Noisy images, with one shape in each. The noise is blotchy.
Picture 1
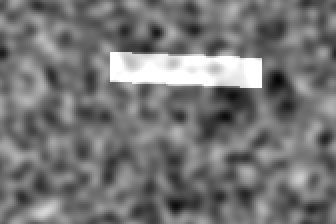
bar
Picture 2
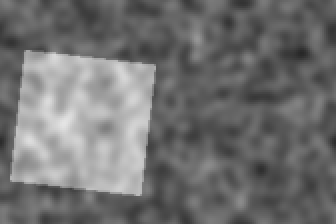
square
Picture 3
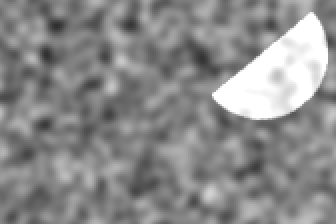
half disc
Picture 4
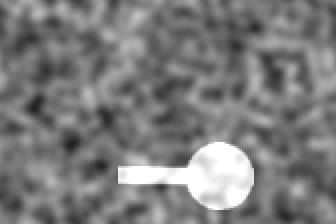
lollipop
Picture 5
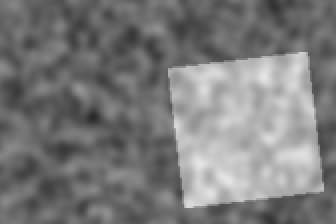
square
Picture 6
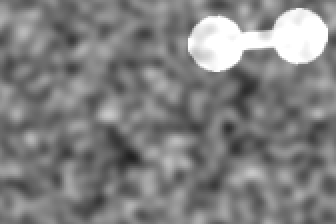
dumbbell
